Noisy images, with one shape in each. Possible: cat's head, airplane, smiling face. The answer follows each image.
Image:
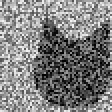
cat's head
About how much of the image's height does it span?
nearly all
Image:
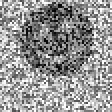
smiling face
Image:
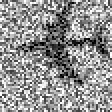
airplane
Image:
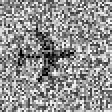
airplane
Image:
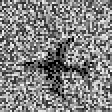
airplane
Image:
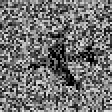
airplane
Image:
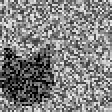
cat's head
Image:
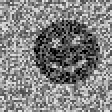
smiling face
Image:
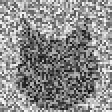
cat's head
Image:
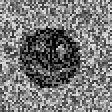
smiling face
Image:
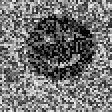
smiling face
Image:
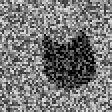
cat's head
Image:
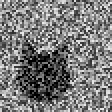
cat's head
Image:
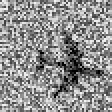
airplane
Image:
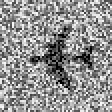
airplane
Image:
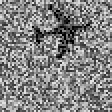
airplane
